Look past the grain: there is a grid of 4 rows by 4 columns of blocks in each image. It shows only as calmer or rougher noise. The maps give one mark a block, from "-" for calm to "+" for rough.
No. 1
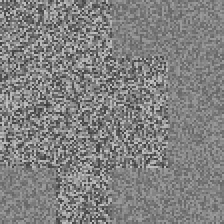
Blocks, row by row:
+ + - -
+ + + -
+ + + -
- + - -
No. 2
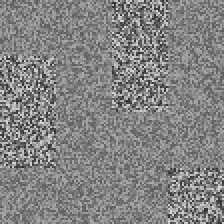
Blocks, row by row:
- - + -
+ - + -
+ - - -
- - - +
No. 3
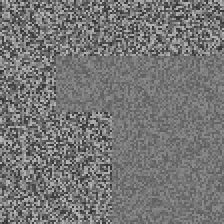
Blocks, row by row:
+ + + +
+ - - -
+ + - -
+ + - -
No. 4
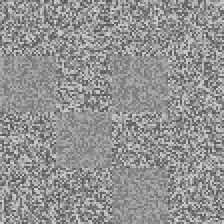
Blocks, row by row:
+ + + +
- + - +
+ - + +
+ + - +
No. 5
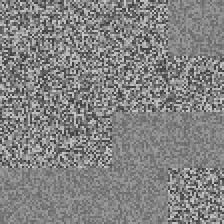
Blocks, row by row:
+ + + -
+ + + +
+ + - -
- - - +
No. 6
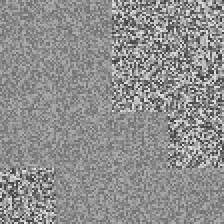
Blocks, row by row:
- - + +
- - + +
- - - +
+ - - -
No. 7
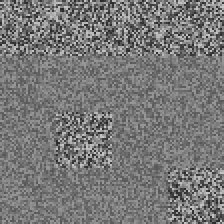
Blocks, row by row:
+ + + +
- - - -
- + - -
- - - +
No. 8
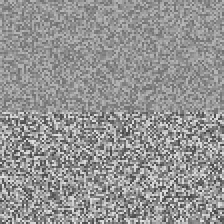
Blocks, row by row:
- - - -
- - - -
+ + + +
+ + + +
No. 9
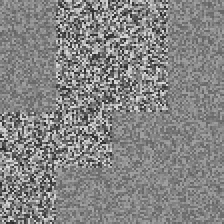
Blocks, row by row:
- + + -
- + + -
+ + - -
+ - - -
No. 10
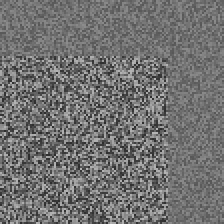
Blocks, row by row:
- - - -
+ + + -
+ + + -
+ + + -
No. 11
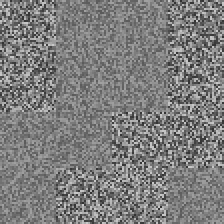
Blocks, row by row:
+ - - +
+ - - +
- - + +
- + + -
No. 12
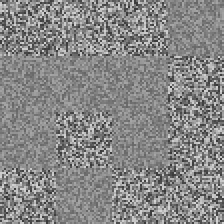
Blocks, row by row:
+ + + -
- - - +
- + - +
+ - + +
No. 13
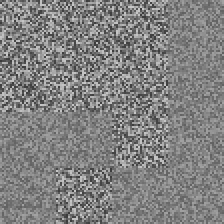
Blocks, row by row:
+ + + -
+ + + -
- - + -
- + - -
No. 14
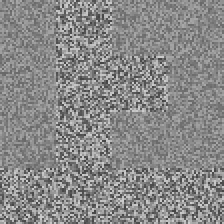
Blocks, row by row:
- + - -
- + + -
- + - -
+ + + +
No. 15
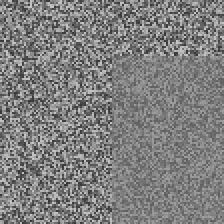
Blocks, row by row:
+ + + +
+ + - -
+ + - -
+ + - -
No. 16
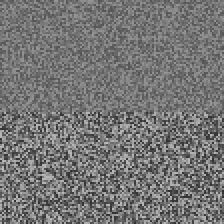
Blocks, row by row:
- - - -
- - - -
+ + + +
+ + + +
